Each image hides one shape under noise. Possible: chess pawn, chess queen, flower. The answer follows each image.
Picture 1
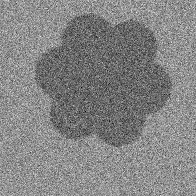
dark flower
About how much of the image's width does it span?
two thirds
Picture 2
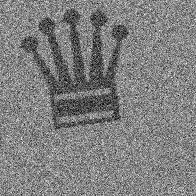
dark chess queen
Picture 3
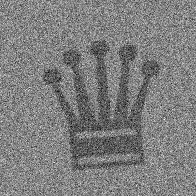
dark chess queen
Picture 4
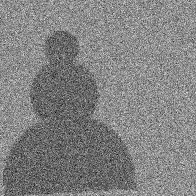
dark chess pawn
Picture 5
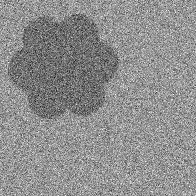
dark flower
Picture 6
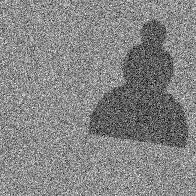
dark chess pawn
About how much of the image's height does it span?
two thirds
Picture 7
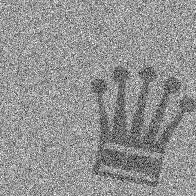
dark chess queen
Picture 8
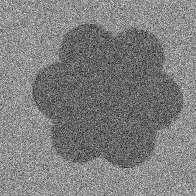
dark flower
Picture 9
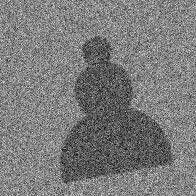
dark chess pawn
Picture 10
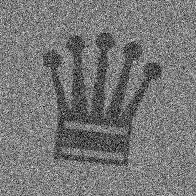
dark chess queen
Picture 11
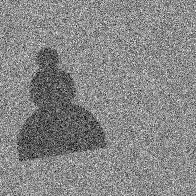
dark chess pawn
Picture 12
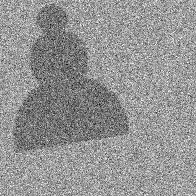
dark chess pawn
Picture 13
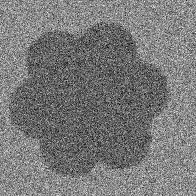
dark flower
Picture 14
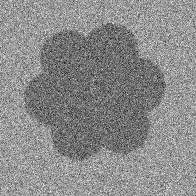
dark flower
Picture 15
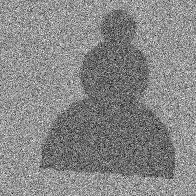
dark chess pawn
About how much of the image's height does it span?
nearly all
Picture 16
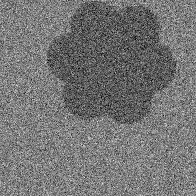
dark flower
